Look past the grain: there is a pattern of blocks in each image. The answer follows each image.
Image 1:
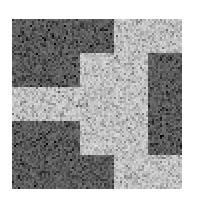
top and bottom mirror each other
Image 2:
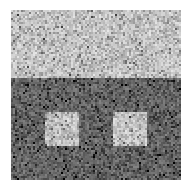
left and right mirror each other
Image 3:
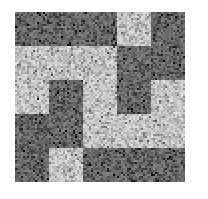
the same after a half turn
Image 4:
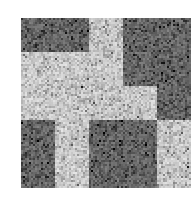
no symmetry
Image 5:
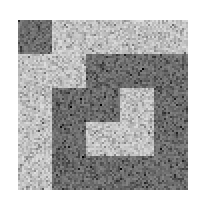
mirrored about the diagonal from the top left
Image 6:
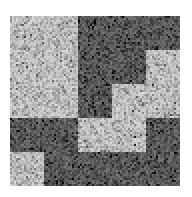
no symmetry
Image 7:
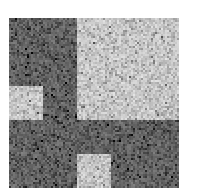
mirrored about the diagonal from the bottom left
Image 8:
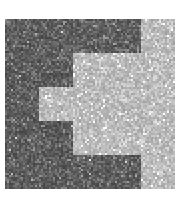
top and bottom mirror each other
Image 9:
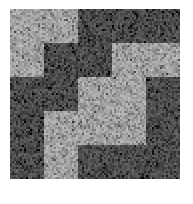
mirrored about the diagonal from the top left
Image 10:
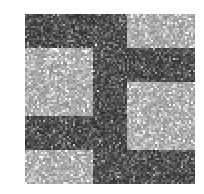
the same after a half turn
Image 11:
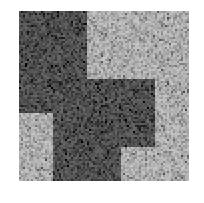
no symmetry
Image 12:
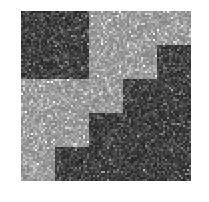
mirrored about the diagonal from the top left
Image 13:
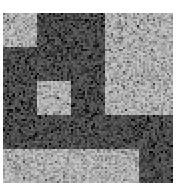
no symmetry
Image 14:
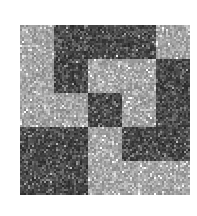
mirrored about the diagonal from the bottom left
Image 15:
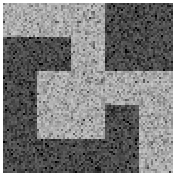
mirrored about the diagonal from the bottom left
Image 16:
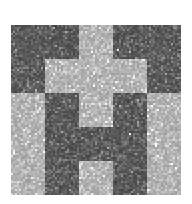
left and right mirror each other
